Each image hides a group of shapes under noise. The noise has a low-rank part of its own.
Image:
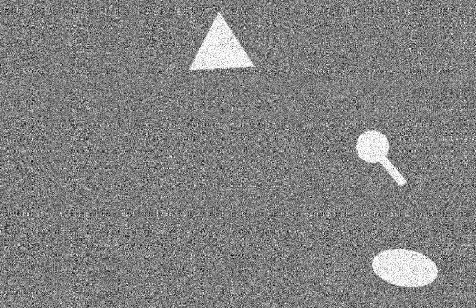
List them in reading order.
top middle: triangle; middle right: lollipop; bottom right: ellipse
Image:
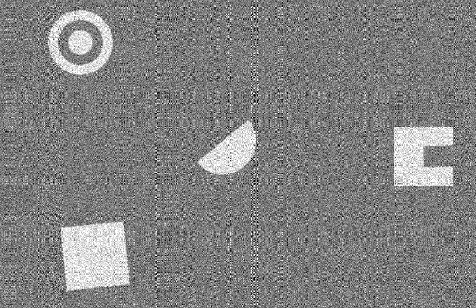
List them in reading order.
top left: bullseye; centre: half disc; middle right: square with a notch; bottom left: square
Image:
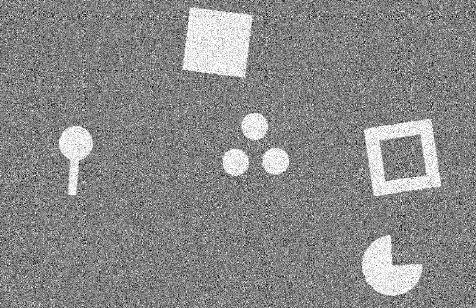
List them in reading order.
top middle: square; middle left: lollipop; centre: three dots; middle right: square frame; bottom right: disc with a wedge cut out
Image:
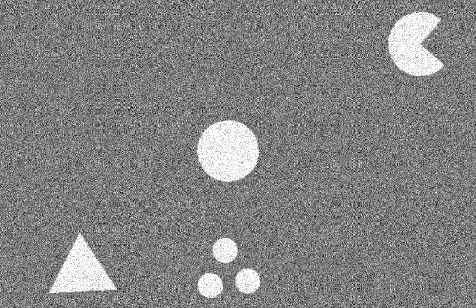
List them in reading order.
top right: disc with a wedge cut out; centre: disc; bottom left: triangle; bottom middle: three dots
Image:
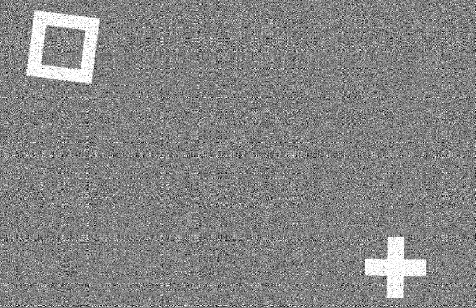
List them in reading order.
top left: square frame; bottom right: cross
